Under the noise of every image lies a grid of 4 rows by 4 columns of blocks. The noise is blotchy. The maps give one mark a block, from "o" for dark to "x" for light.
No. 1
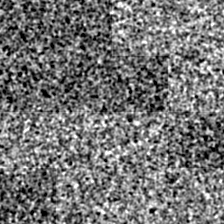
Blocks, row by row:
ooxx
ooox
xxxo
oxxx
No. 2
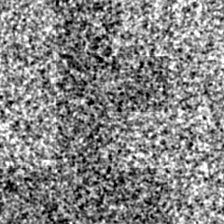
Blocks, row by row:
xoxx
xoox
xoxx
ooox
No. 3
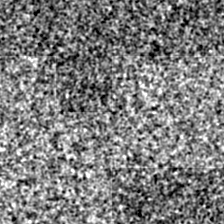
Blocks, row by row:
oooo
xoxx
xxxx
xxoo
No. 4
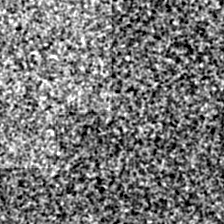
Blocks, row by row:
xxoo
xxoo
xooo
oooo
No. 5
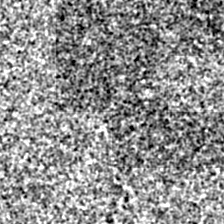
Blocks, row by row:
xooo
xoox
xxoo
xxxx
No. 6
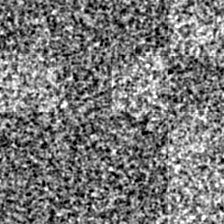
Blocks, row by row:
ooox
xoxo
ooox
ooox
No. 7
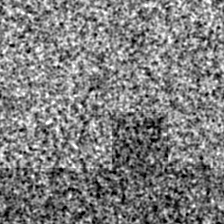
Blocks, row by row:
xxxx
xxxx
xxox
oooo
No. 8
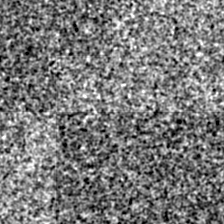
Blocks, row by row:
ooxx
oxxx
xooo
xooo
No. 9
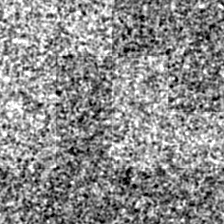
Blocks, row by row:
xxoo
xoxo
xoxx
oooo
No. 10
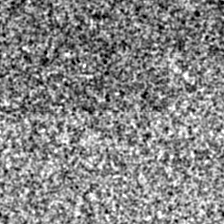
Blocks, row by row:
oooo
ooox
xxxx
xxxx
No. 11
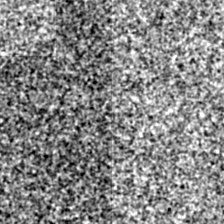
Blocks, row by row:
xoxx
ooxx
ooxx
ooxx
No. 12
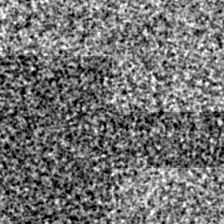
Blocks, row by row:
xxxx
ooxx
oooo
ooxx
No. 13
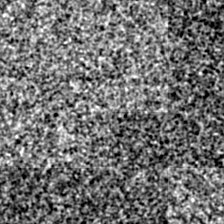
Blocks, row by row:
xxxo
xxxo
xxoo
ooox
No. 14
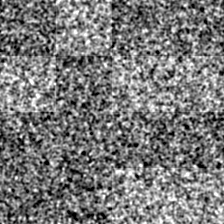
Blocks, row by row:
oxoo
xoxx
oooo
ooxx
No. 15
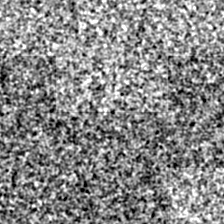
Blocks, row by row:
xxxx
oxxo
oooo
ooox
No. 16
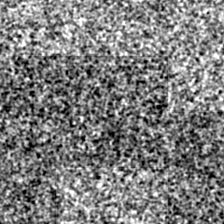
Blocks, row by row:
xxxx
ooox
oooo
oxxo
